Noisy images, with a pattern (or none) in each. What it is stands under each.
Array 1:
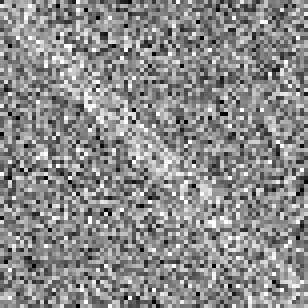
a diagonal band
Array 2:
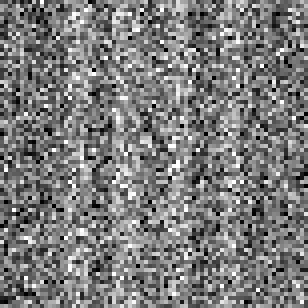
bands of columns
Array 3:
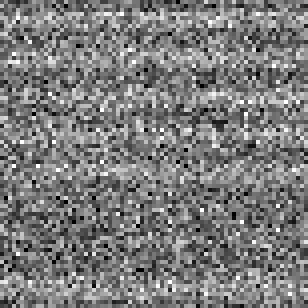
bands of rows
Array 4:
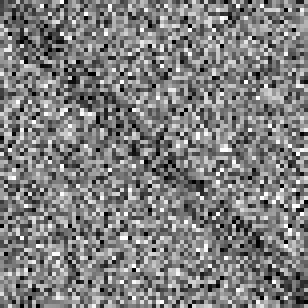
a diagonal band
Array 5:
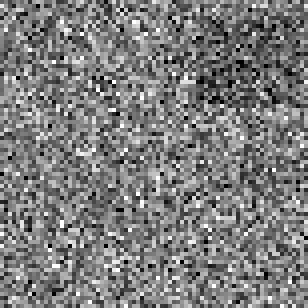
one block
